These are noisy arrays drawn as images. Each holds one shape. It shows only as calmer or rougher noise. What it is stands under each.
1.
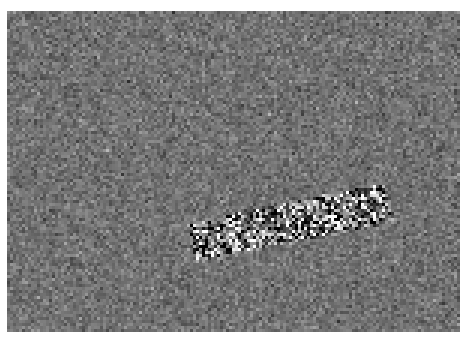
bar
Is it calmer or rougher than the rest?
rougher
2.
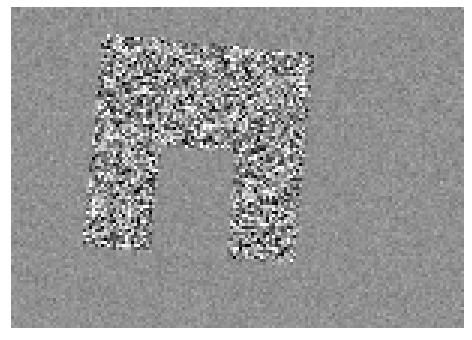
square with a notch
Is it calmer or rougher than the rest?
rougher
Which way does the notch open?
down
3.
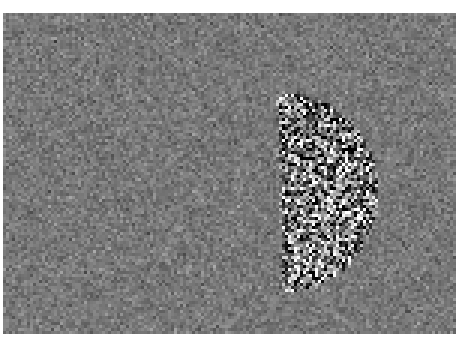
half disc
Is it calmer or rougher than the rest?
rougher
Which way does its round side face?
right
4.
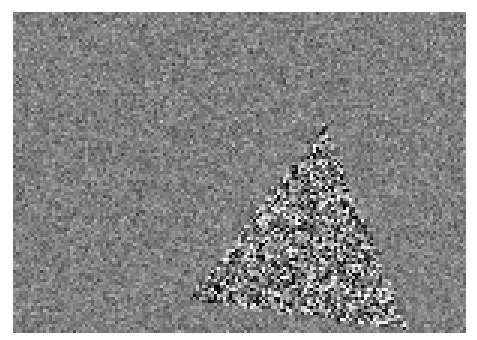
triangle
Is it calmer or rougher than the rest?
rougher
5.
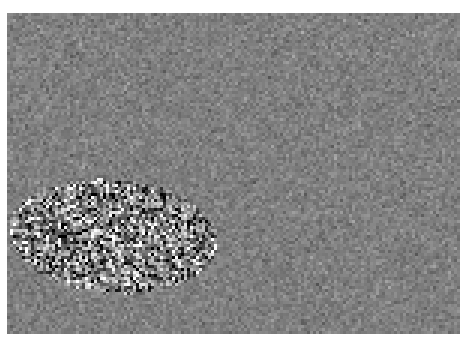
ellipse
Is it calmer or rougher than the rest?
rougher
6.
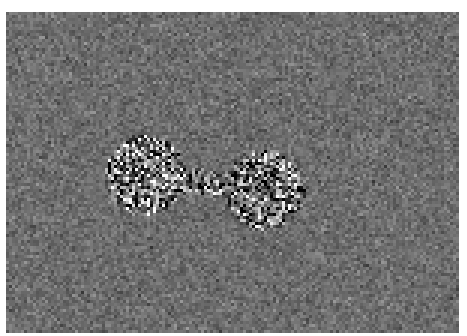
dumbbell
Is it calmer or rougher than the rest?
rougher
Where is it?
centre
